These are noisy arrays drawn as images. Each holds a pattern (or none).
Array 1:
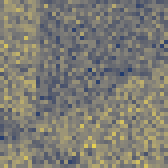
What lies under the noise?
spokes from one point
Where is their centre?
bottom left
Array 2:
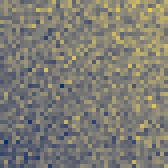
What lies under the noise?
a smooth slope
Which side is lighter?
top right
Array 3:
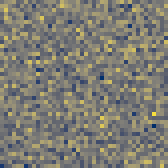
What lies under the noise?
only noise
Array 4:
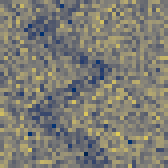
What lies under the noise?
a wavy band
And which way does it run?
top to bottom
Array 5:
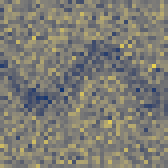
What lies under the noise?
a wavy band
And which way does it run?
left to right
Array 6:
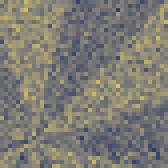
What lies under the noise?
spokes from one point
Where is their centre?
bottom left
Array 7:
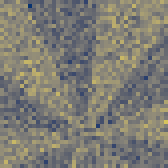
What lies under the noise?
spokes from one point
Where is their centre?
bottom middle
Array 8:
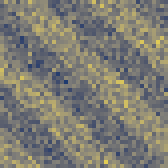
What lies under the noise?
diagonal stripes
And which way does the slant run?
top left to bottom right
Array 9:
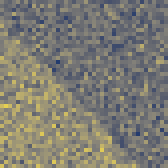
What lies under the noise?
a sharp edge
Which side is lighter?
bottom left
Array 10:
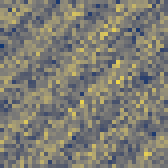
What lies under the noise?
diagonal stripes
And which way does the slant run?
bottom left to top right
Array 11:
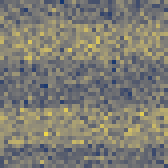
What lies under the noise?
horizontal stripes
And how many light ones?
2
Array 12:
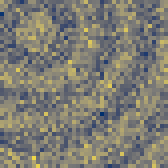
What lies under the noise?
rings round one point
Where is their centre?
top left
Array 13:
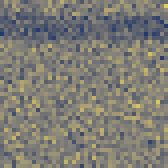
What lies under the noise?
one horizontal stripe
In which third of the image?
top
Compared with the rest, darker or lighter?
darker
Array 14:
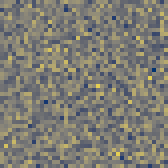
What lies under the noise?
only noise
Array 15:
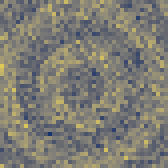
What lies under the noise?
rings round one point
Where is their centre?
centre
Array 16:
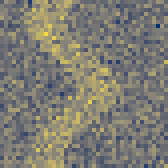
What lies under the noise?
a wavy band
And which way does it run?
top to bottom
